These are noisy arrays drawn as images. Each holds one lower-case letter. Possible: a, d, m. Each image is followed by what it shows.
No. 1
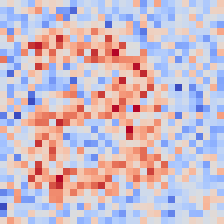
a
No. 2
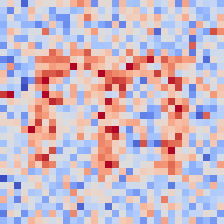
m
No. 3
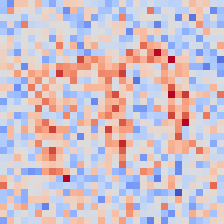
m
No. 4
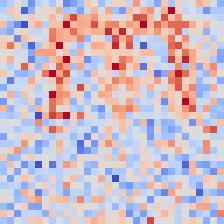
m
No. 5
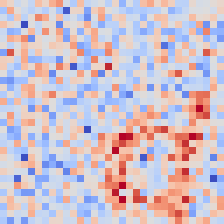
d
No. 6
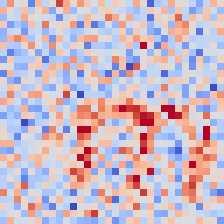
m
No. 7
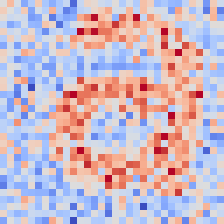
a
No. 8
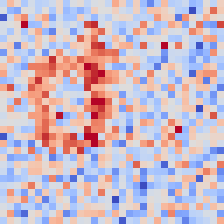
d
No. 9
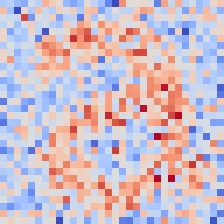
a
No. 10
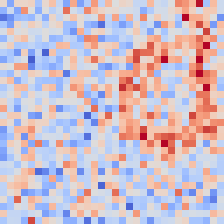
d
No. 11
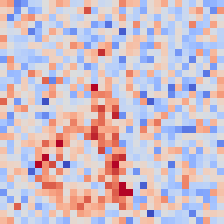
d
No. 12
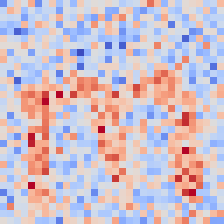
m
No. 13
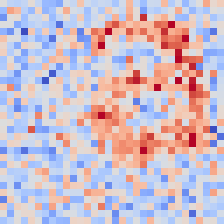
a
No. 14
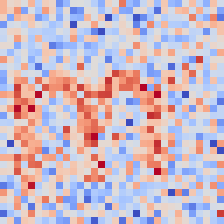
m
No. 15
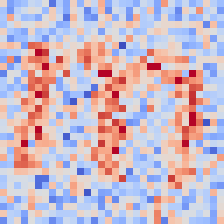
m
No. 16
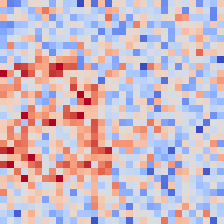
a
